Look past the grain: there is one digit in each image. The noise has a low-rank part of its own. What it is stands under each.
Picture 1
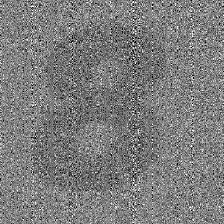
8
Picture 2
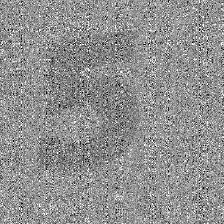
5
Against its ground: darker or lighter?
darker
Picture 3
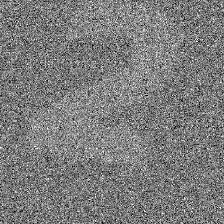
2
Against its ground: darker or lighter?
lighter
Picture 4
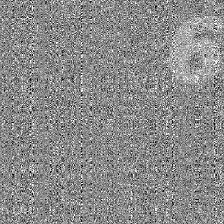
6
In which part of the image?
top right
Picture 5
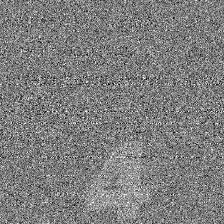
4
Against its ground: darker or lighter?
lighter
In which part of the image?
bottom middle
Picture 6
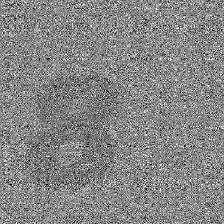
8
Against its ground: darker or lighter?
darker
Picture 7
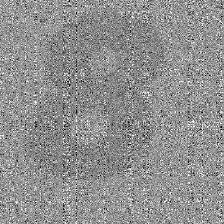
8
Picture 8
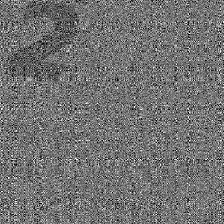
2
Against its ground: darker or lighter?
darker
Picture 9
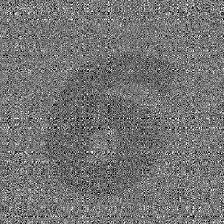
6
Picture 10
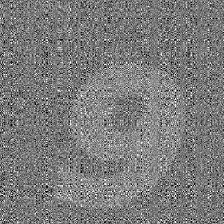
9
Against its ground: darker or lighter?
lighter
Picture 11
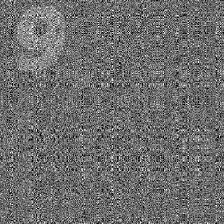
9
